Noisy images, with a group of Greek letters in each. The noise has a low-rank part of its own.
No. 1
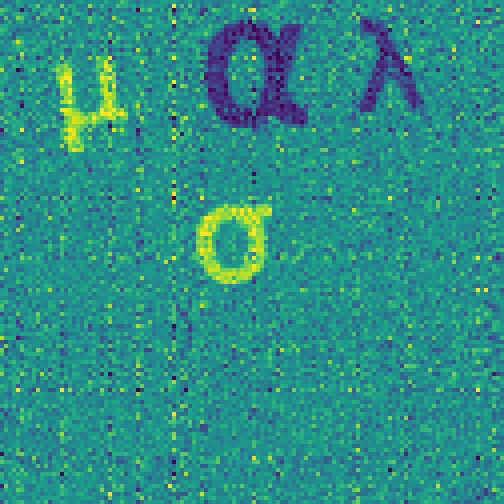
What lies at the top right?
lambda
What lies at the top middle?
alpha
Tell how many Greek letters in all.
4
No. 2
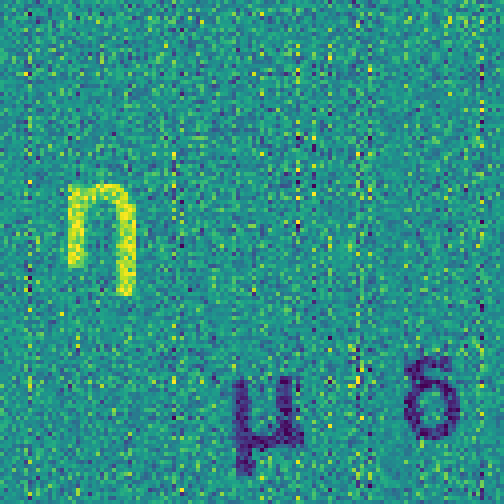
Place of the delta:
bottom right
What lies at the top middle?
nothing
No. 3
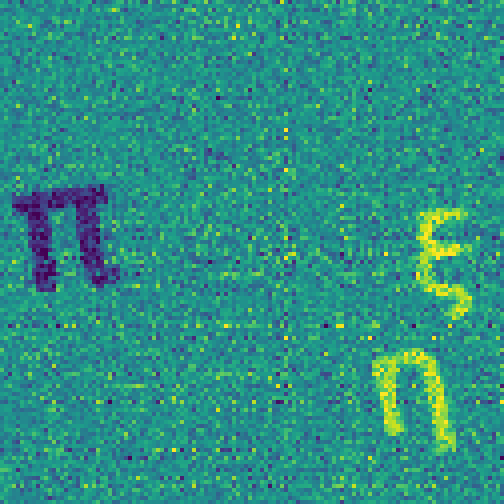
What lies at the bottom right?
eta
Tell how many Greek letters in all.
3
